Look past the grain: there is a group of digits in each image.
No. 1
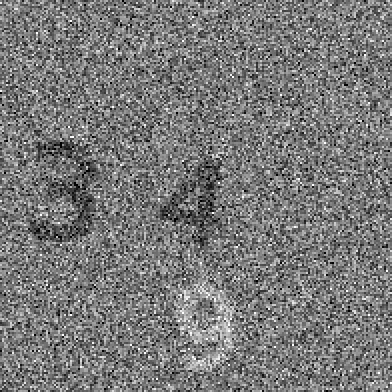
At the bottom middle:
9
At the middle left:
3
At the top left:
nothing
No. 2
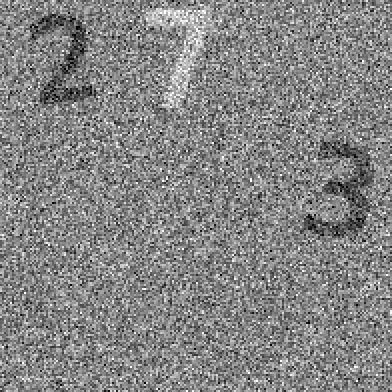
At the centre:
nothing
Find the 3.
middle right
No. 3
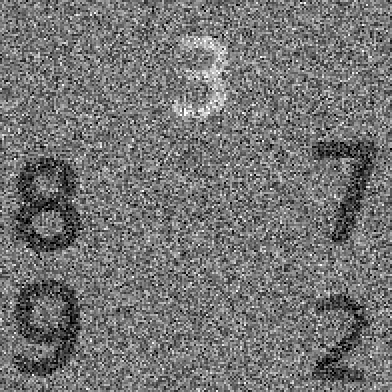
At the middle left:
8
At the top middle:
3
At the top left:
nothing
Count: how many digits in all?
5
